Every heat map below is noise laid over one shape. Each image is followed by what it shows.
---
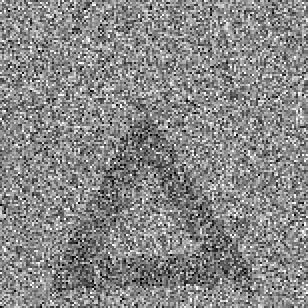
dark triangle frame
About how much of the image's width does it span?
two thirds
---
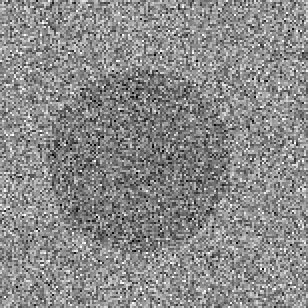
dark disc
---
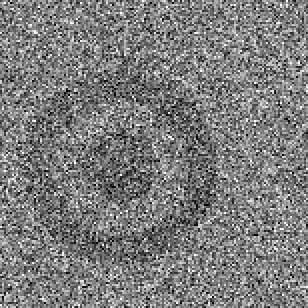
dark bullseye
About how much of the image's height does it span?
two thirds
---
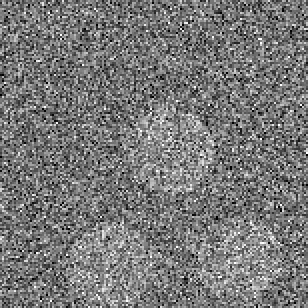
light three dots
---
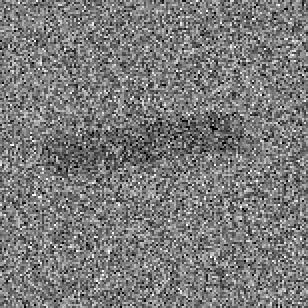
dark bar
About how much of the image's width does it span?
two thirds
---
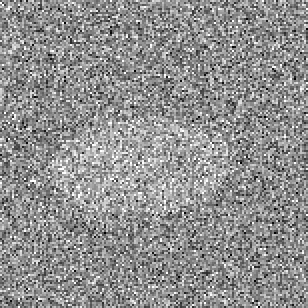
light ellipse
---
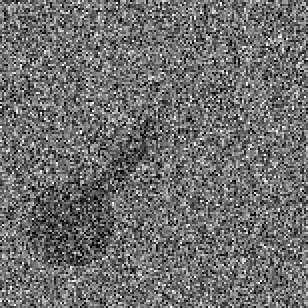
dark lollipop
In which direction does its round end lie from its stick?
down and left
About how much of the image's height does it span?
half
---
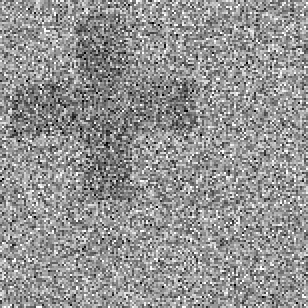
dark cross
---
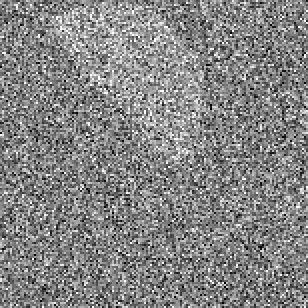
light half disc
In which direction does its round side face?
up and right
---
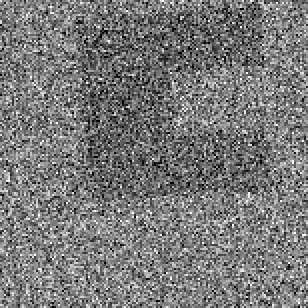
dark square with a notch
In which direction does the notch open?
right
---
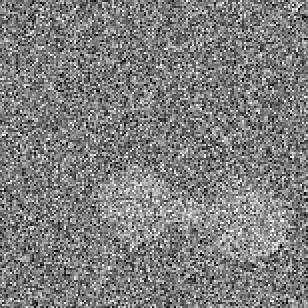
light dumbbell
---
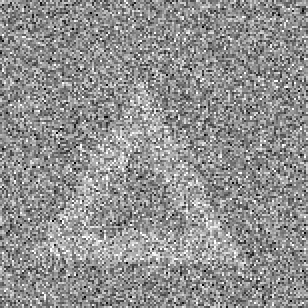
light triangle frame
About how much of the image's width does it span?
two thirds
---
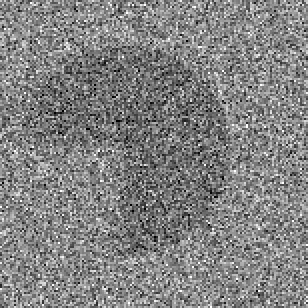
dark disc with a wedge cut out
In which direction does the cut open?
down and left
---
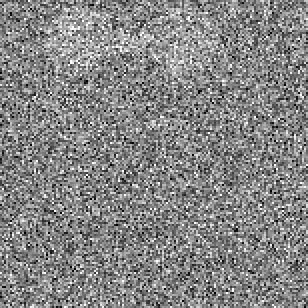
light dumbbell
